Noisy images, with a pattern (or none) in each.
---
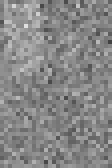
one block
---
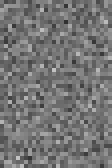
only noise
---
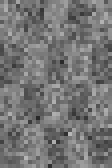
a checkerboard
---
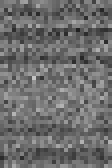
bands of rows
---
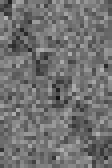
blocks along the diagonal
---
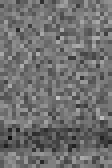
one band of rows
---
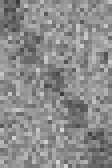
blocks along the diagonal
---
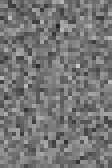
only noise
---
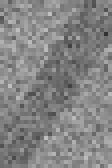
a diagonal band
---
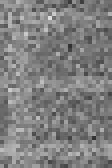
bands of rows crossing bands of columns
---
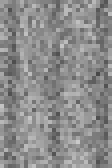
bands of columns
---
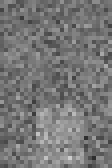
one block
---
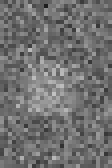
one block
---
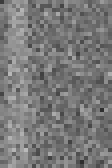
one band of columns
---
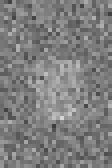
one block
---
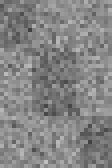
blocks along the diagonal
